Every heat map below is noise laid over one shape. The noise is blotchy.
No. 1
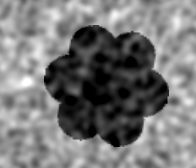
flower
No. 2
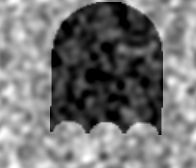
ghost
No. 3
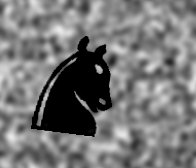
chess knight
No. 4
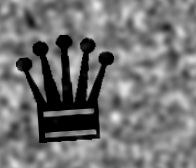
chess queen
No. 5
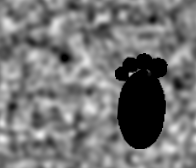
footprint
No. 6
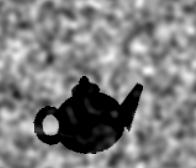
teapot
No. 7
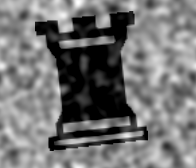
chess rook
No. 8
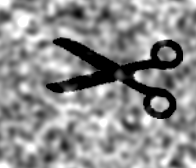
pair of scissors
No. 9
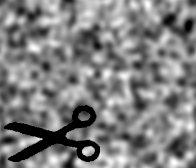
pair of scissors
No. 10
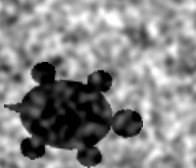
turtle
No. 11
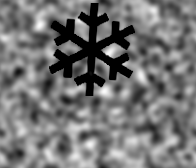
snowflake
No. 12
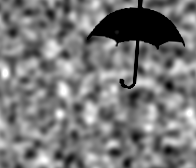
umbrella
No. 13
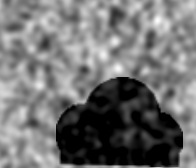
cloud
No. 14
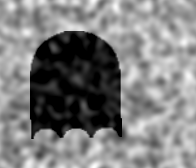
ghost
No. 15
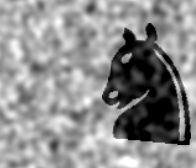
chess knight
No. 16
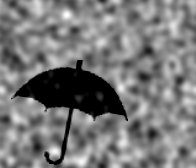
umbrella
